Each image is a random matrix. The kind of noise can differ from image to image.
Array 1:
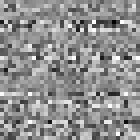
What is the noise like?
rows of uneven size
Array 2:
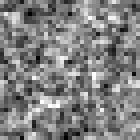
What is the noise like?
blotchy
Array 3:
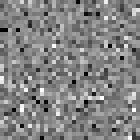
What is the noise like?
heavy tails
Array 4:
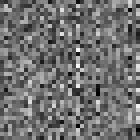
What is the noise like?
columns of uneven size
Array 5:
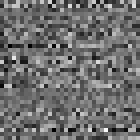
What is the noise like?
rows of uneven size
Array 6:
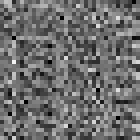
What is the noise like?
low rank plus noise
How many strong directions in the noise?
two
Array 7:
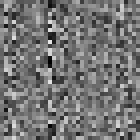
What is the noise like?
columns of uneven size
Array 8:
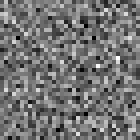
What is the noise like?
independent entries
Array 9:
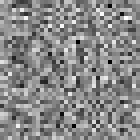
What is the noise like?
low rank plus noise
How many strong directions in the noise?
one
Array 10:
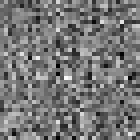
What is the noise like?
low rank plus noise
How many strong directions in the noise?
three or four
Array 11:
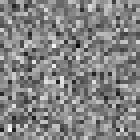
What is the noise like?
low rank plus noise
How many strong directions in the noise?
five to eight
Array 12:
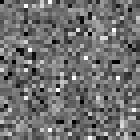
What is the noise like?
heavy tails
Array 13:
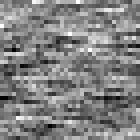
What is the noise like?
streaked along the rows
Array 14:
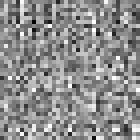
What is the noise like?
low rank plus noise
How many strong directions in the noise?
one
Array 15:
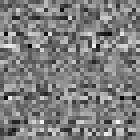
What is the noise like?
rows of uneven size
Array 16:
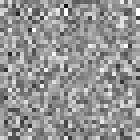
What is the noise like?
low rank plus noise
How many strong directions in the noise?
one
